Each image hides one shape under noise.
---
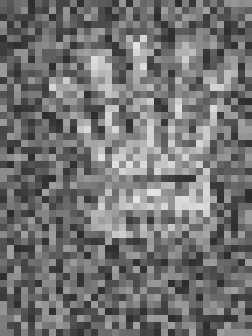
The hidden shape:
chess queen
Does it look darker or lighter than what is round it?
lighter
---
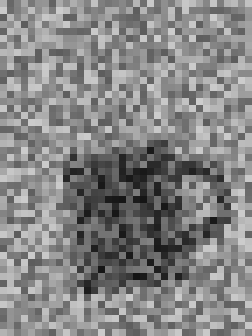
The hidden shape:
cup
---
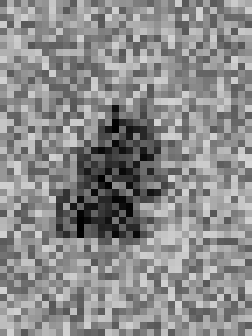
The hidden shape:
chess knight
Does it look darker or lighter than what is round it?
darker
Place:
centre
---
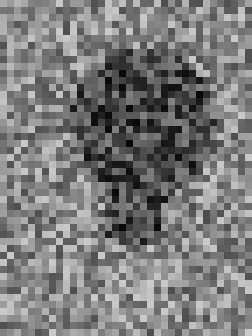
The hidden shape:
light bulb
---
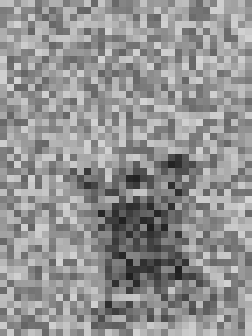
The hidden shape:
chess rook
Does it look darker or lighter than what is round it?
darker
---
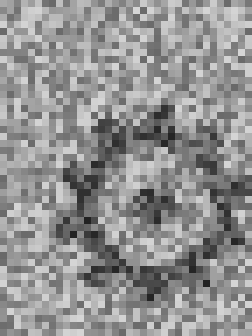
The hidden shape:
gear
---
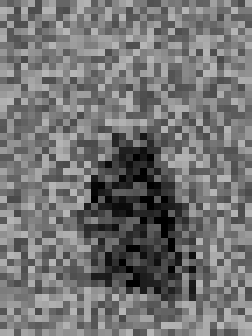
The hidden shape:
chess knight
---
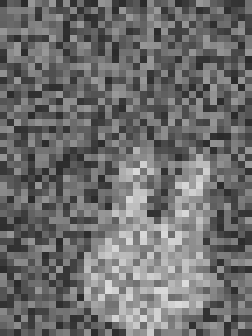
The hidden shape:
rabbit's head
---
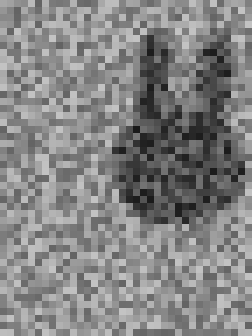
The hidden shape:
rabbit's head
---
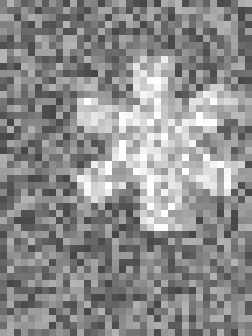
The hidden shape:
asterisk
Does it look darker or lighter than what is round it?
lighter
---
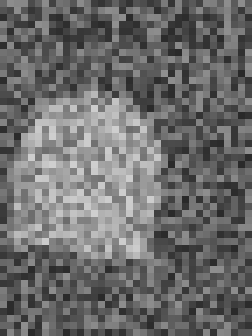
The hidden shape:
ghost
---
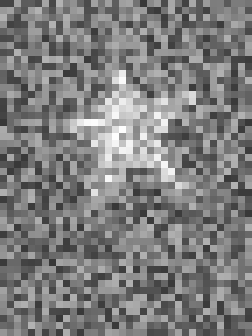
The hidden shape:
star
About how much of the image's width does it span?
two thirds
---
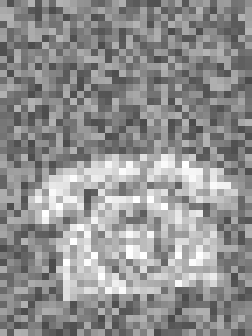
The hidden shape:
telephone
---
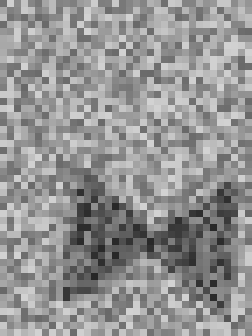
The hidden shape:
bow tie
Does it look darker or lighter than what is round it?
darker
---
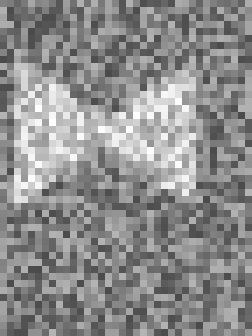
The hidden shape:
bow tie
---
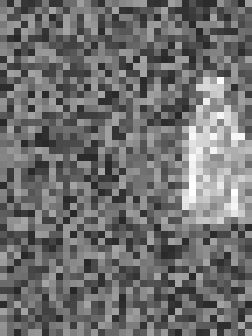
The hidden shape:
bottle
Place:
middle right
